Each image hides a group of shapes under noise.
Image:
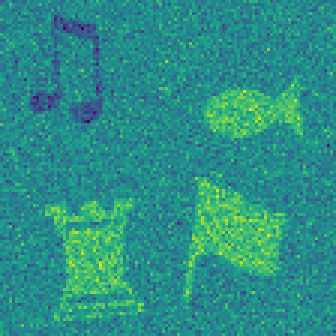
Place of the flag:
bottom right
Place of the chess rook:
bottom left
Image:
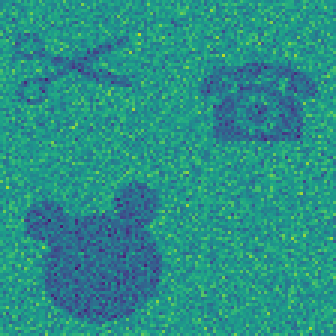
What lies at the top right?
telephone
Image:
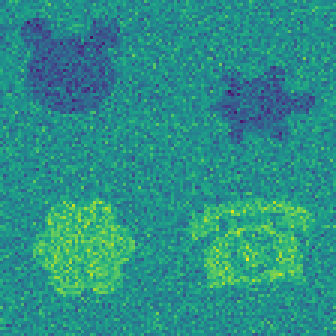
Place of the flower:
bottom left
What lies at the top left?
bear's head
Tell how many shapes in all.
4
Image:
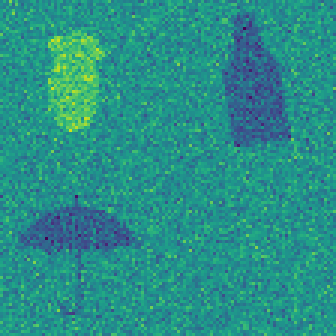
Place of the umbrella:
bottom left
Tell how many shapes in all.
3
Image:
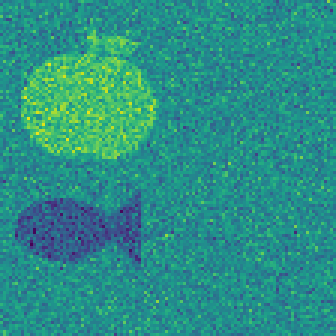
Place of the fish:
bottom left
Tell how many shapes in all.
2
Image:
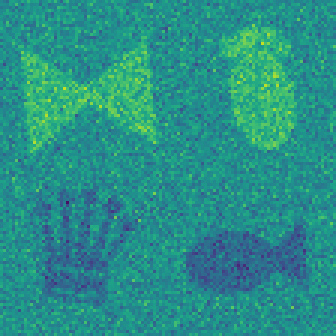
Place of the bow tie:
top left
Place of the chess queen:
bottom left
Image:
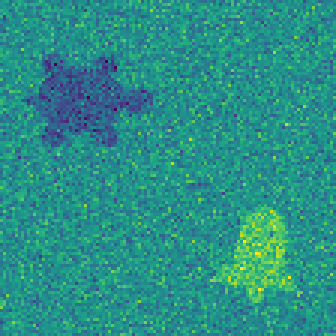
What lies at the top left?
turtle
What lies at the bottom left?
nothing
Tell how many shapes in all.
2
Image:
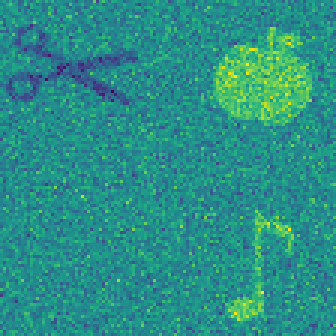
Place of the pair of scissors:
top left
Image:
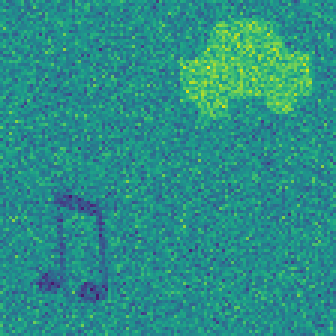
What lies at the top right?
car
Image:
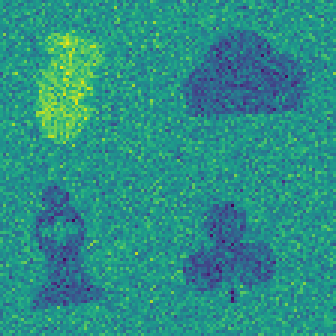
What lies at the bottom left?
chess bishop
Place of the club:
bottom right
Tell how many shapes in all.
4
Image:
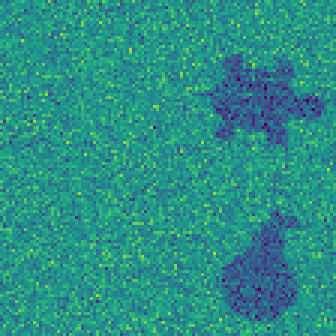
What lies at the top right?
turtle
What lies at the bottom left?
nothing
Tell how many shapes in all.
2
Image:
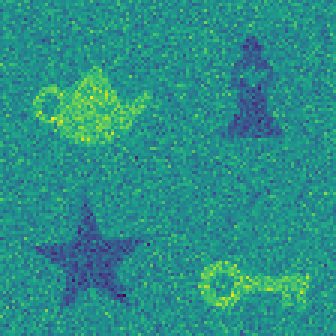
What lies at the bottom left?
star
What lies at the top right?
chess bishop
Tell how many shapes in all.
4
